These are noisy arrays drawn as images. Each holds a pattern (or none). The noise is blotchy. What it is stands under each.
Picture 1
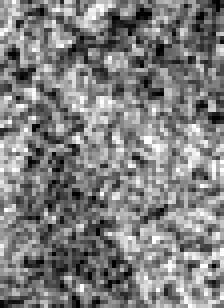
spokes from one point
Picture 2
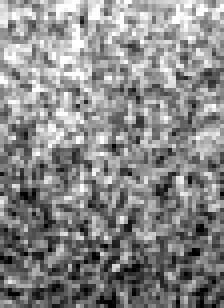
a smooth slope
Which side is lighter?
top
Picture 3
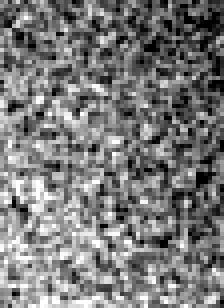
a smooth slope
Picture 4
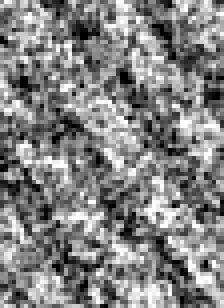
diagonal stripes
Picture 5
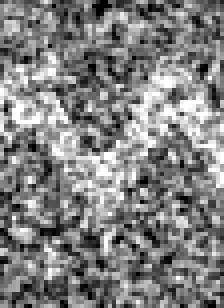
a wavy band
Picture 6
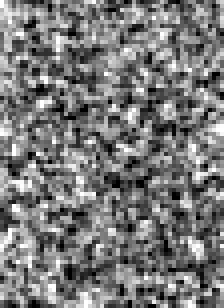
only noise
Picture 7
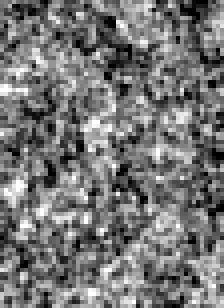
rings round one point
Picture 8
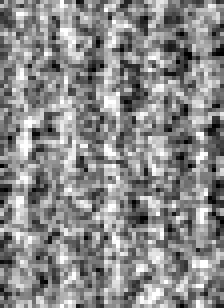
vertical stripes
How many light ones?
5
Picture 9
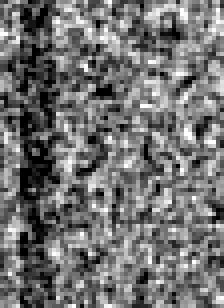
one vertical stripe
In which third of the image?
left
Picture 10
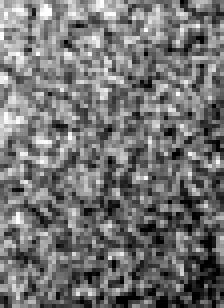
a smooth slope
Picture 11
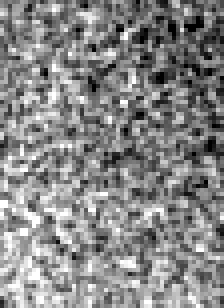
a smooth slope
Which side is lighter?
bottom left
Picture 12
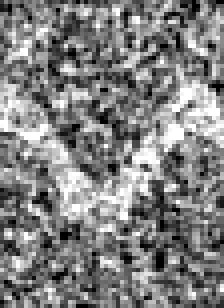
a wavy band
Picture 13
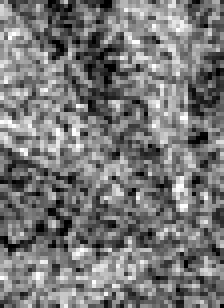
spokes from one point
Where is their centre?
bottom right
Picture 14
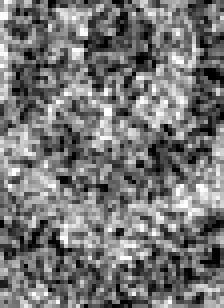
rings round one point
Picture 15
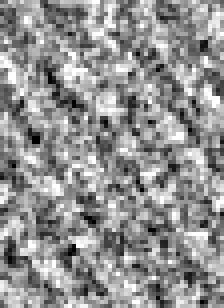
diagonal stripes
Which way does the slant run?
top left to bottom right
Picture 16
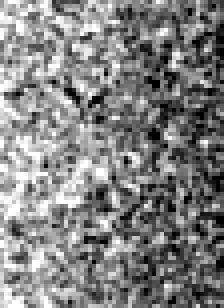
a smooth slope
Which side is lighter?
left
